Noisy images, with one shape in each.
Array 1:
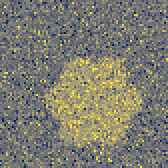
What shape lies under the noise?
flower
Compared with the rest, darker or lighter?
lighter
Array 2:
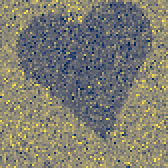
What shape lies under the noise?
heart
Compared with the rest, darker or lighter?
darker
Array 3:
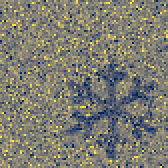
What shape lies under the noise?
snowflake
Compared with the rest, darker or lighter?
darker
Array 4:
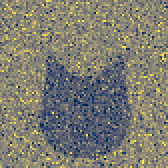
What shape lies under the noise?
cat's head
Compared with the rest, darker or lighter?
darker
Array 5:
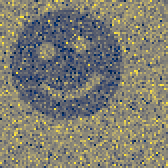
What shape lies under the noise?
smiling face
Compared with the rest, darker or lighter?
darker
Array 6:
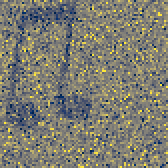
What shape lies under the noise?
pair of musical notes
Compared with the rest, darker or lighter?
darker
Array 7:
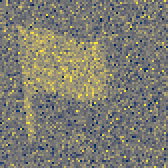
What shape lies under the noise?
flag
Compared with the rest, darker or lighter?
lighter
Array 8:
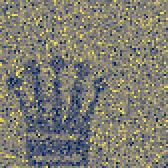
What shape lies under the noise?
chess queen
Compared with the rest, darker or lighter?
darker
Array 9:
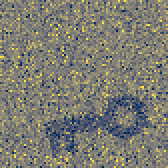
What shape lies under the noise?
key
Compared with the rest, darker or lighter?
darker
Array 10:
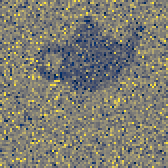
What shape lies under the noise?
teapot
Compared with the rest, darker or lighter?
darker
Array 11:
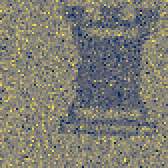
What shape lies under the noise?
chess rook
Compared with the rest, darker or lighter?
darker
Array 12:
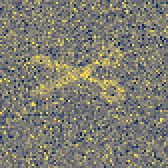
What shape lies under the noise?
pair of scissors
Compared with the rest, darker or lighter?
lighter
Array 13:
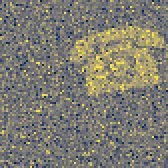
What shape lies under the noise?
telephone
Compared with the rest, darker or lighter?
lighter
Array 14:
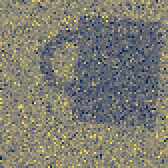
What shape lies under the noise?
cup
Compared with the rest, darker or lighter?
darker
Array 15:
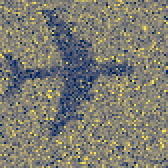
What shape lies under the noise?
airplane
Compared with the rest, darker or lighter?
darker
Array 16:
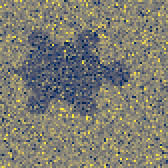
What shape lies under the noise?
turtle
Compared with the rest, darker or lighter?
darker
